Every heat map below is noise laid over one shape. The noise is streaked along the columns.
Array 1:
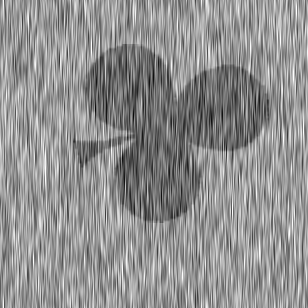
dark club
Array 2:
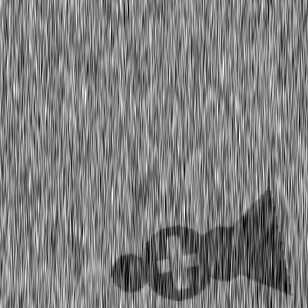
dark chess bishop
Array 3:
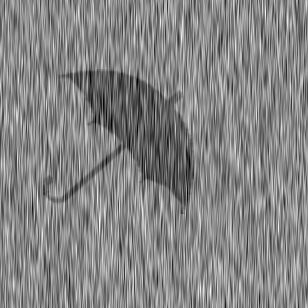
dark umbrella
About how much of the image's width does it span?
half
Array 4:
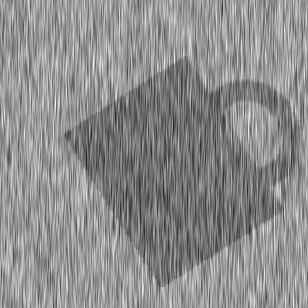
dark cup
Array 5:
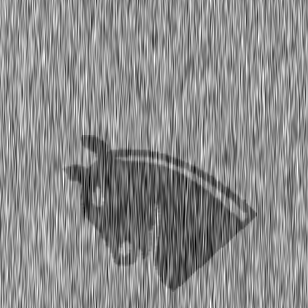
dark chess knight
